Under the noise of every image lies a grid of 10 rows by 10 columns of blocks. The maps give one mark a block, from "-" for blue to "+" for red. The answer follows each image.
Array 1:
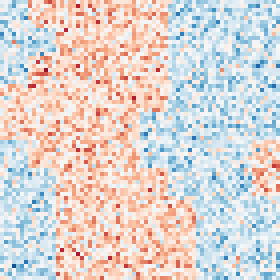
-+++++----
--++++----
-+++++----
++++++----
+++++-----
-++++----+
--++++---+
--+++++---
--+++++---
--+++++---
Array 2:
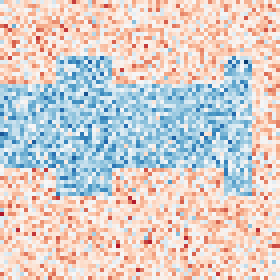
++++++++++
++++++++++
++--++++-+
---------+
---------+
---------+
++--++++-+
++++++++++
++++++++++
++++++++++
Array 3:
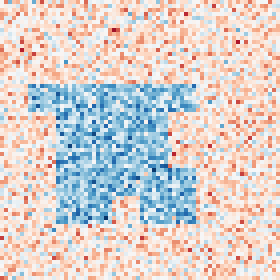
++++++++++
++++++++++
++++++++++
+------+++
++----++++
++----++++
++-----+++
++--+--+++
++++++++++
++++++++++
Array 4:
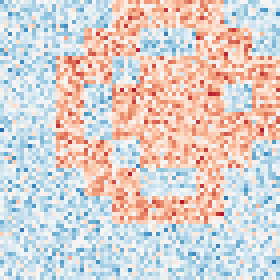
----++++--
---++--++-
--++-+++++
--+-++++-+
--+-++++++
--++-++++-
---++--+--
----++++--
----------
----------
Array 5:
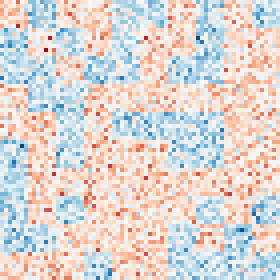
+-++--+-+-
-+-+-++-++
--+--+--++
+--+++++++
++-+----++
-+-+++--++
-+++++++++
-+-++++-+-
--++++-+-+
+++-++----
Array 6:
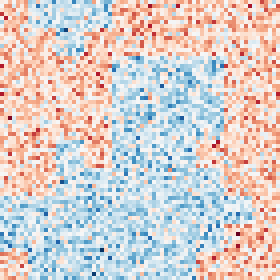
+---++++++
++-+++++++
++++----++
++++----++
++++----++
++-+---+++
++------++
---------+
--------++
+------+++
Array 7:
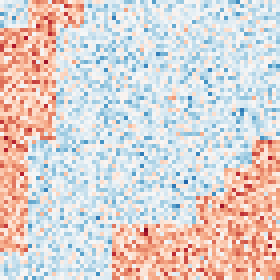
-++-------
++--------
++--------
++--------
++--------
+--------+
+-------++
+------+++
+---++++++
----++++++
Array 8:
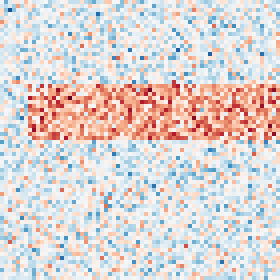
----------
----------
----------
-+++++++++
-+++++++++
----------
----------
----------
----------
----------
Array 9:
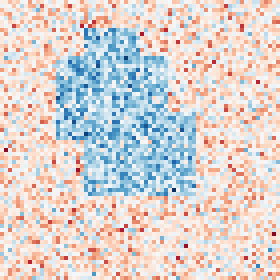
++++++++++
+++--+++++
++----++++
++----++++
++-----+++
+++----+++
+++----+++
++++++++++
++++++++++
++++++++++
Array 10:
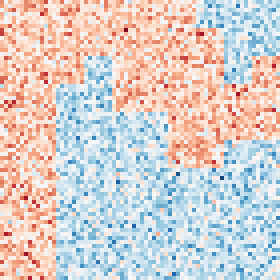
+++++++---
++++++++--
+++-++++-+
++--++++++
++----++++
++----++--
++--------
++--------
++--------
++--------
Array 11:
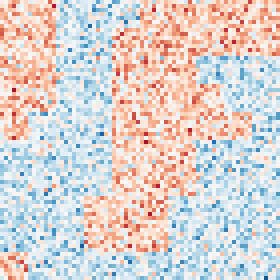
++---+++++
++--++++++
++--+++---
++--++++--
+---+++++-
----+++---
----+++---
---+++----
---+++----
+---------
